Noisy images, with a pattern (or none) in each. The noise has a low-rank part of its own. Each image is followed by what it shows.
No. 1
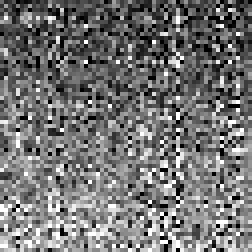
a smooth slope
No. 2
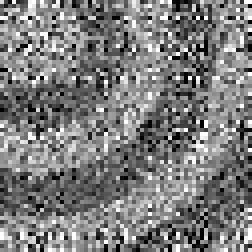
rings round one point
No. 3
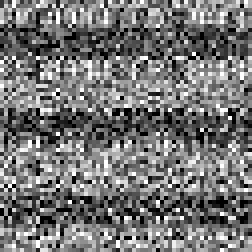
horizontal stripes
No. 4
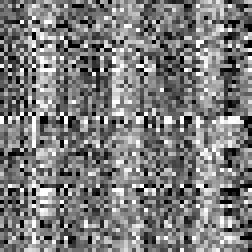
vertical stripes
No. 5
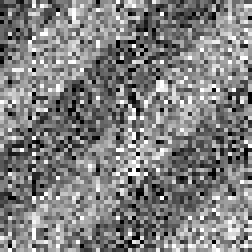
diagonal stripes
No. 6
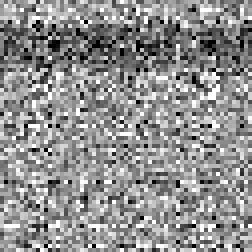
one horizontal stripe
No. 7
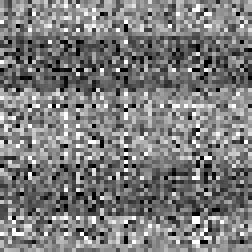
horizontal stripes
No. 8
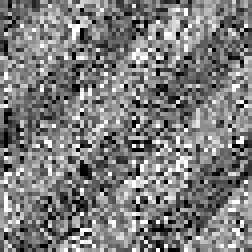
diagonal stripes
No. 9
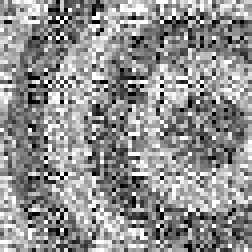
rings round one point
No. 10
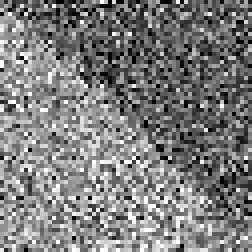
a sharp edge
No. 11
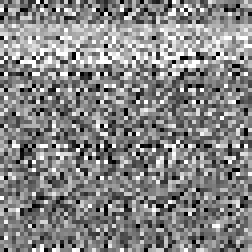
one horizontal stripe
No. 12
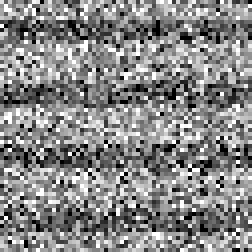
horizontal stripes
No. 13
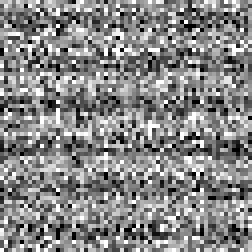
horizontal stripes
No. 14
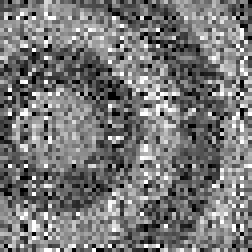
rings round one point
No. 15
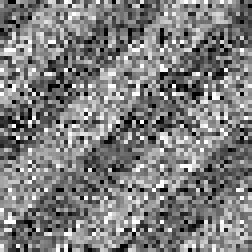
diagonal stripes
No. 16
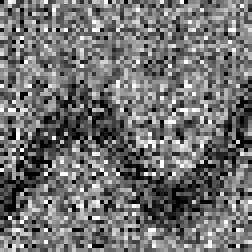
a wavy band
